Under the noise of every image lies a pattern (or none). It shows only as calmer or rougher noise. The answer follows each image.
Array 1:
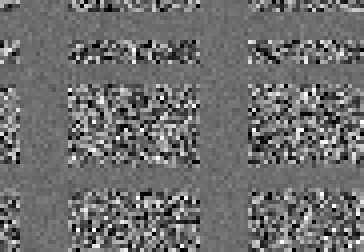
bands of rows crossing bands of columns
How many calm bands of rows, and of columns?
3 and 2
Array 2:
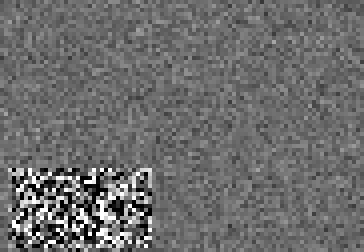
one block
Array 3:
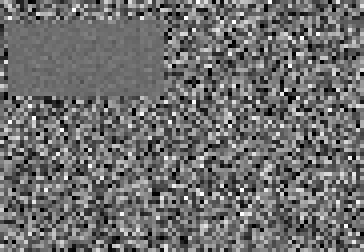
one block
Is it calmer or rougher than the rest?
calmer
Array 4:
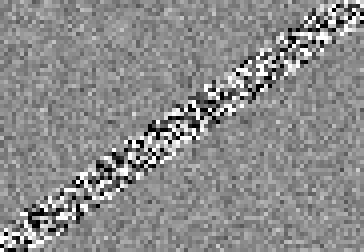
a diagonal band
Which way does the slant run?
bottom left to top right
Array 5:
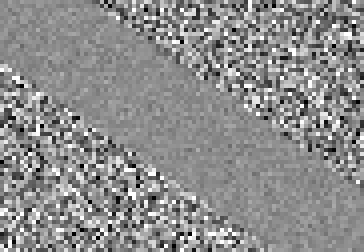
a diagonal band
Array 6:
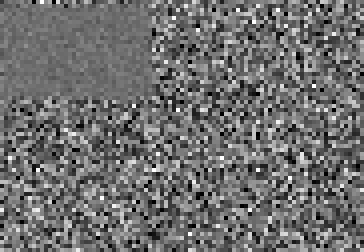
one block
